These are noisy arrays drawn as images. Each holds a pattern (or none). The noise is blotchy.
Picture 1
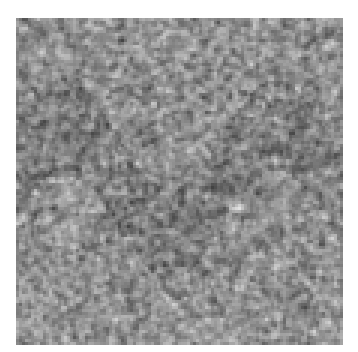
a wavy band
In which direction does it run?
left to right
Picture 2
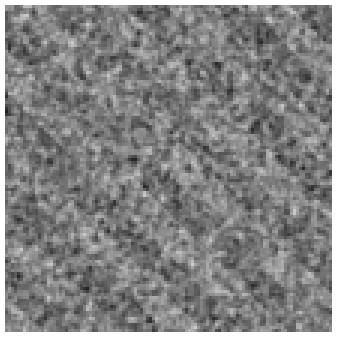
diagonal stripes
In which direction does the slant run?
top left to bottom right
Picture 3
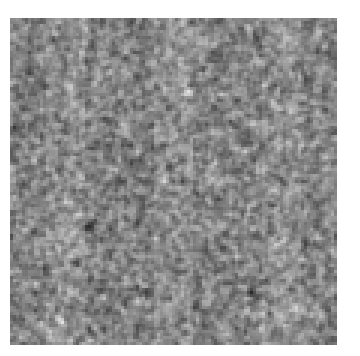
vertical stripes
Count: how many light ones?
3
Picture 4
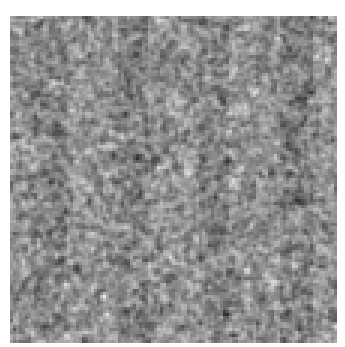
vertical stripes
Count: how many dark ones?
4
